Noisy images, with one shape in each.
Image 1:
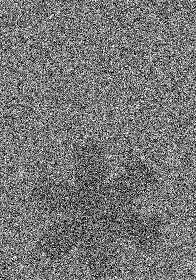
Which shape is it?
asterisk
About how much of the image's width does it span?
two thirds
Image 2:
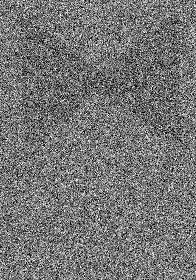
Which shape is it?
bow tie
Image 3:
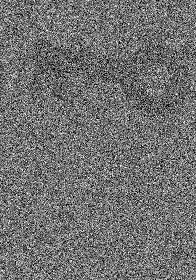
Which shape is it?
key
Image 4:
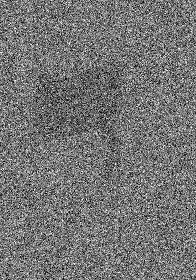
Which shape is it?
flag
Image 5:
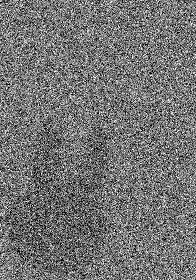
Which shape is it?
rabbit's head
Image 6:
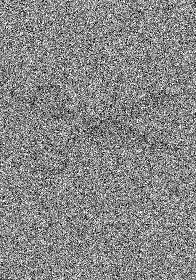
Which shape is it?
pair of scissors
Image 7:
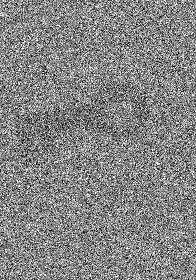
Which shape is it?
key
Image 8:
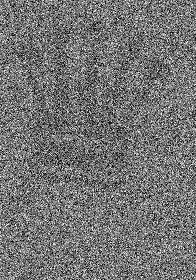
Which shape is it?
chess queen
